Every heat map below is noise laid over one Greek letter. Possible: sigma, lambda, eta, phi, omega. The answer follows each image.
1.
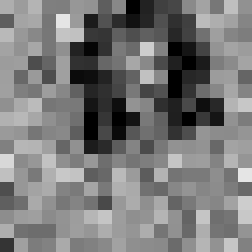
omega
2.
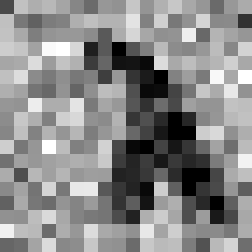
lambda
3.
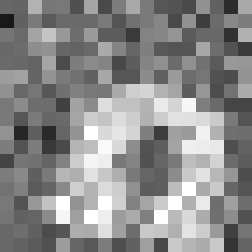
omega
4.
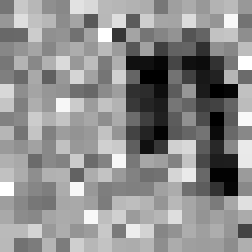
eta
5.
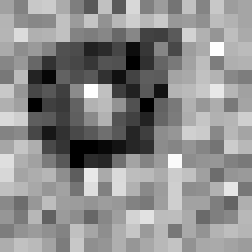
sigma
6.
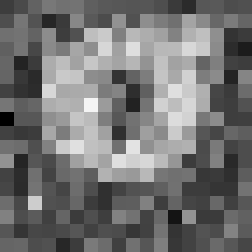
sigma
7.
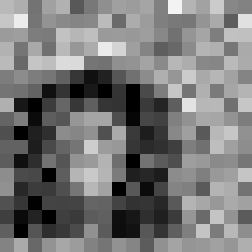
omega
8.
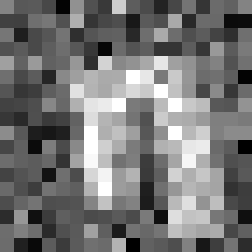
eta
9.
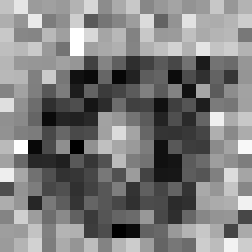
sigma
